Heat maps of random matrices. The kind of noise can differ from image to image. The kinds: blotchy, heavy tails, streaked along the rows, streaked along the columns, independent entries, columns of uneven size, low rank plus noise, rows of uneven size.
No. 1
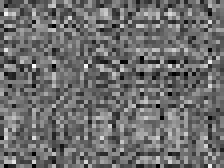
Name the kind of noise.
low rank plus noise
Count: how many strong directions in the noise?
one
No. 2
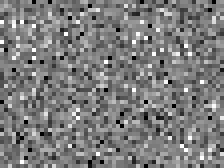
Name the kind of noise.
heavy tails
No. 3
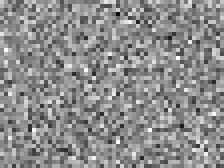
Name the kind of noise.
independent entries
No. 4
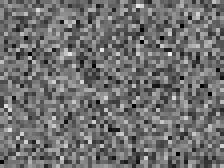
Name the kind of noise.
independent entries
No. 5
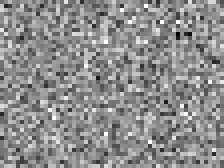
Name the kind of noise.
independent entries
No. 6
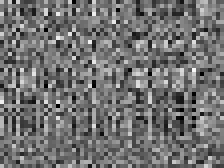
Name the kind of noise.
low rank plus noise
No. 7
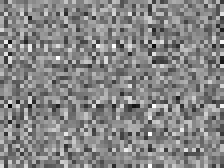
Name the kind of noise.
low rank plus noise
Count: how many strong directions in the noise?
two
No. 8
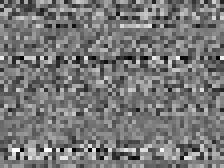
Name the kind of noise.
rows of uneven size
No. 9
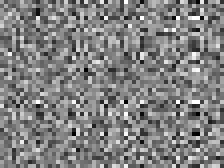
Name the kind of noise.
low rank plus noise
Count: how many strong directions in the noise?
one
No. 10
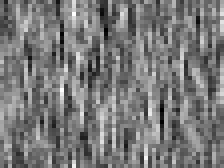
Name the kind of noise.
streaked along the columns
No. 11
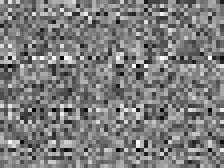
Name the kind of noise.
low rank plus noise
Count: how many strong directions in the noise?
two
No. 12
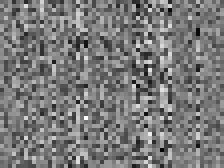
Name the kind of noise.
columns of uneven size
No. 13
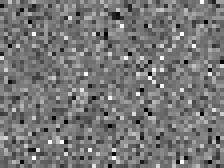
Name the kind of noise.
heavy tails
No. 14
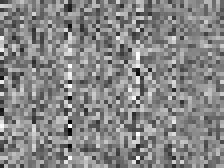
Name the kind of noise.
columns of uneven size
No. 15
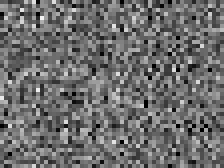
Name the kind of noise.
low rank plus noise
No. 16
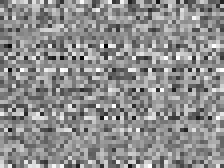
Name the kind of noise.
rows of uneven size
